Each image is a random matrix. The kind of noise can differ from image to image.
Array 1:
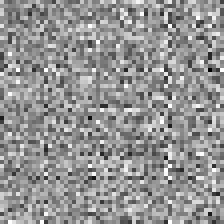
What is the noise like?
low rank plus noise
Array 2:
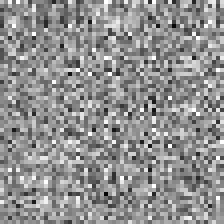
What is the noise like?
low rank plus noise
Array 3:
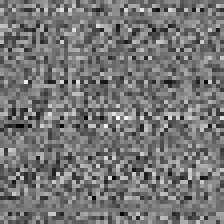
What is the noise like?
rows of uneven size
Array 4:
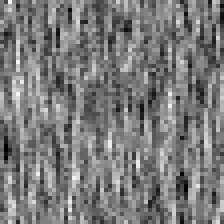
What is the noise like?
streaked along the columns
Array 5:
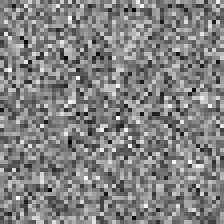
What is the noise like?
independent entries
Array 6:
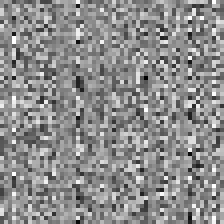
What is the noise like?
columns of uneven size
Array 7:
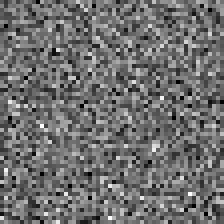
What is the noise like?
independent entries
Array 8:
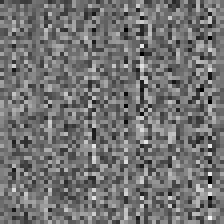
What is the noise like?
columns of uneven size
